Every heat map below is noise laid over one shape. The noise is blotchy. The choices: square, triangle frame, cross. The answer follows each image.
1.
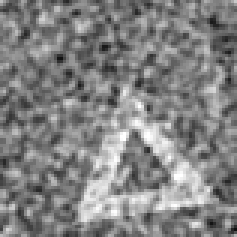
triangle frame
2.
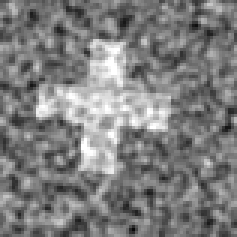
cross
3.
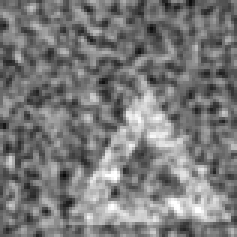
triangle frame
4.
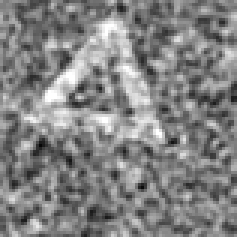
triangle frame
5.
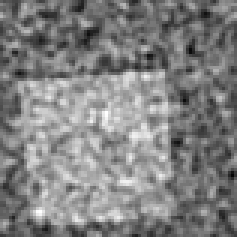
square
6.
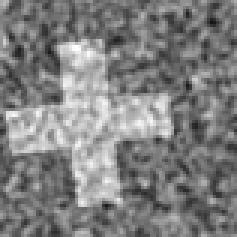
cross
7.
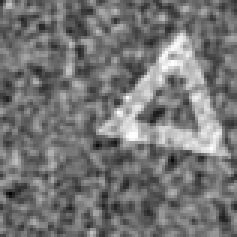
triangle frame
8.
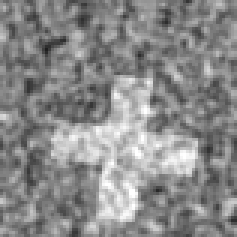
cross
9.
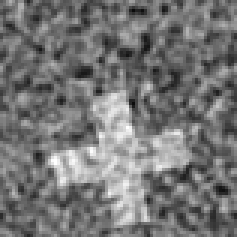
cross
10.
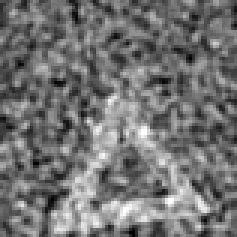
triangle frame
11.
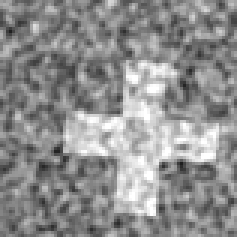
cross
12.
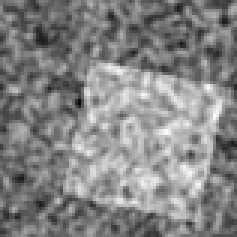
square
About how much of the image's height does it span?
two thirds
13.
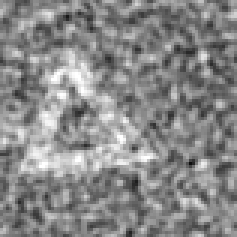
triangle frame
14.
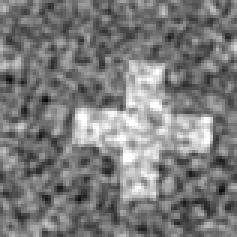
cross
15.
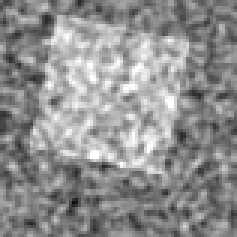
square
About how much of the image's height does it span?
two thirds
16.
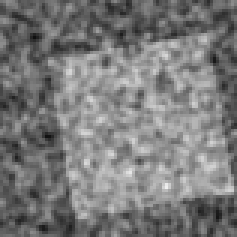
square
